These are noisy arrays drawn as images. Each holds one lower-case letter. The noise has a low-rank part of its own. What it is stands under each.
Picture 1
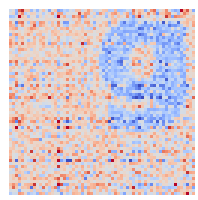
g
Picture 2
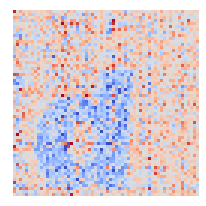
d
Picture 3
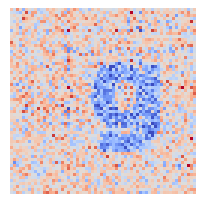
g
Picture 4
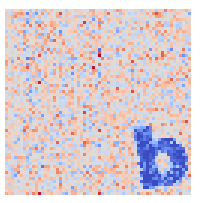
b
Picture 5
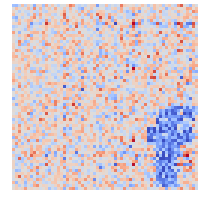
f
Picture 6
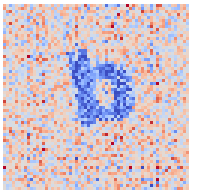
b
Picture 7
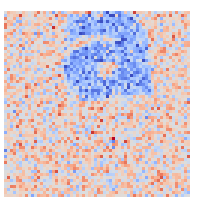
a
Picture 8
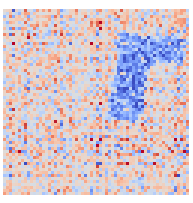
r
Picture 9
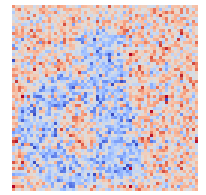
d
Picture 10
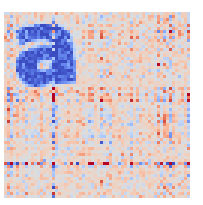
a
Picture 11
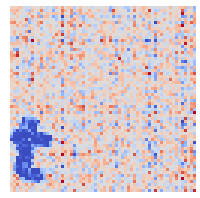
t
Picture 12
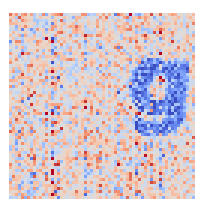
g
